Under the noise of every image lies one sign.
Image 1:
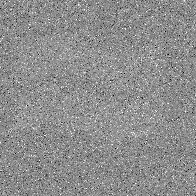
approximately sign
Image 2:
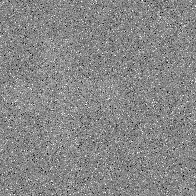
plus sign
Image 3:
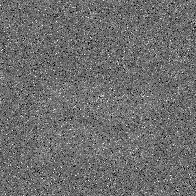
approximately sign
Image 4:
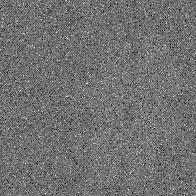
hash sign
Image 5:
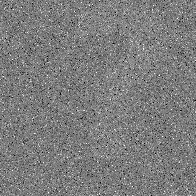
question mark
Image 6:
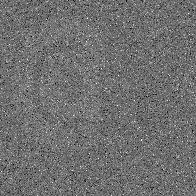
at sign
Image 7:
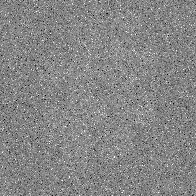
hash sign
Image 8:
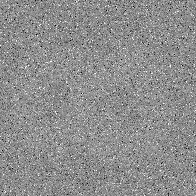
infinity sign
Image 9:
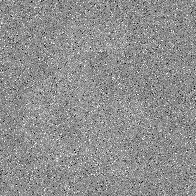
ampersand
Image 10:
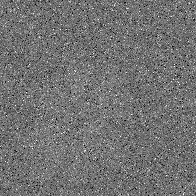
hash sign
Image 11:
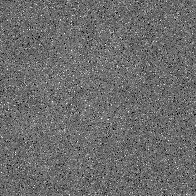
hash sign
